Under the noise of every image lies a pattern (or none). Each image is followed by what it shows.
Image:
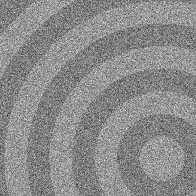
rings round one point
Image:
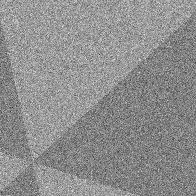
spokes from one point
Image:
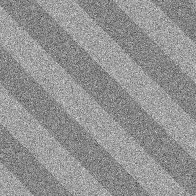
diagonal stripes
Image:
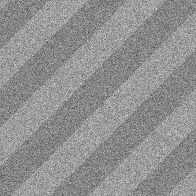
diagonal stripes
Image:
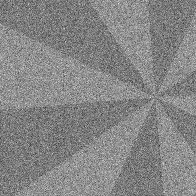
spokes from one point
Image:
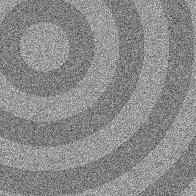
rings round one point
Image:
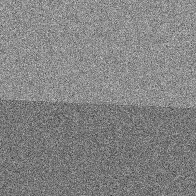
a sharp edge
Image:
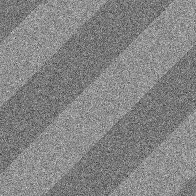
diagonal stripes
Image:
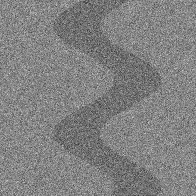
a wavy band
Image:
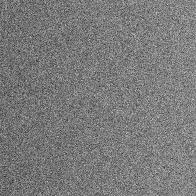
a smooth slope
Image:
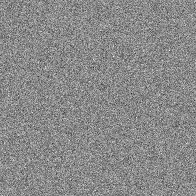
only noise
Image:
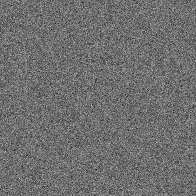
only noise
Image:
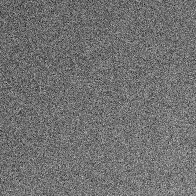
a smooth slope
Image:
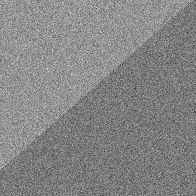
a sharp edge
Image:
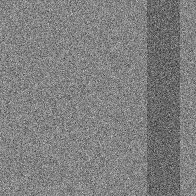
one vertical stripe
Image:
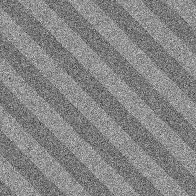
diagonal stripes
